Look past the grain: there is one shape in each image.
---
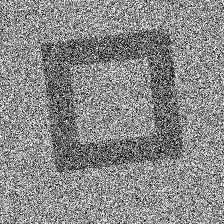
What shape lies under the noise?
square frame
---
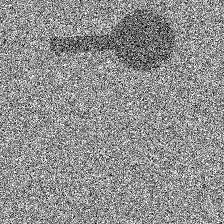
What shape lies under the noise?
lollipop
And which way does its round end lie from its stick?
right
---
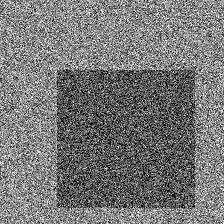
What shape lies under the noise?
square
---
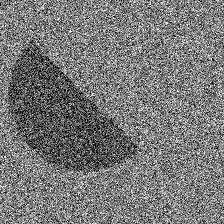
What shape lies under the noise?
half disc
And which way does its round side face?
down and left
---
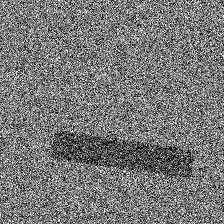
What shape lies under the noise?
bar
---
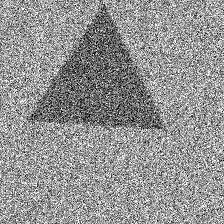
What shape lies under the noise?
triangle
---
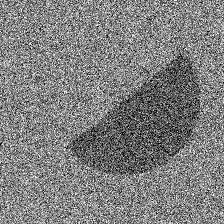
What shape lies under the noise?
half disc
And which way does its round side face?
down and right
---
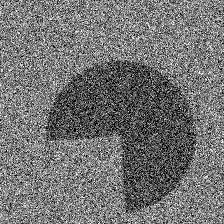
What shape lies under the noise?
disc with a wedge cut out
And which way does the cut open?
down and left
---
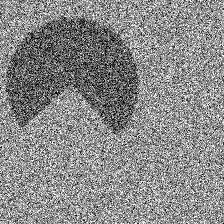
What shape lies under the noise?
disc with a wedge cut out
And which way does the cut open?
down
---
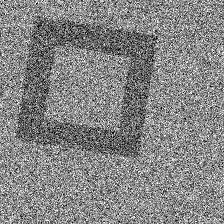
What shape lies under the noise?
square frame
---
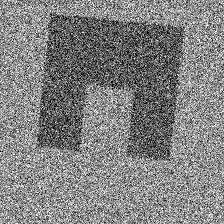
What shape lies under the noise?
square with a notch
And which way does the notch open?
down
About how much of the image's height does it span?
two thirds
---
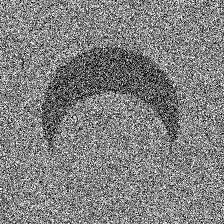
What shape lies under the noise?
crescent
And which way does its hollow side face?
down
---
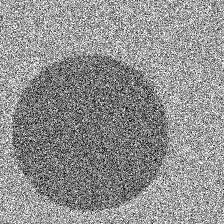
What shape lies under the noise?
disc
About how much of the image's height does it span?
two thirds
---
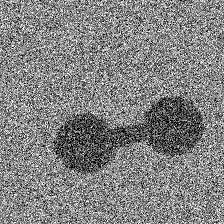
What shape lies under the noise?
dumbbell
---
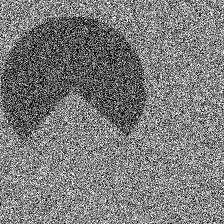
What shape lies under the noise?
disc with a wedge cut out
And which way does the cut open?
down
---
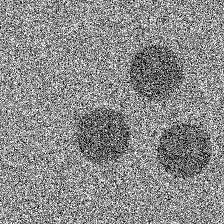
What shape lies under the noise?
three dots
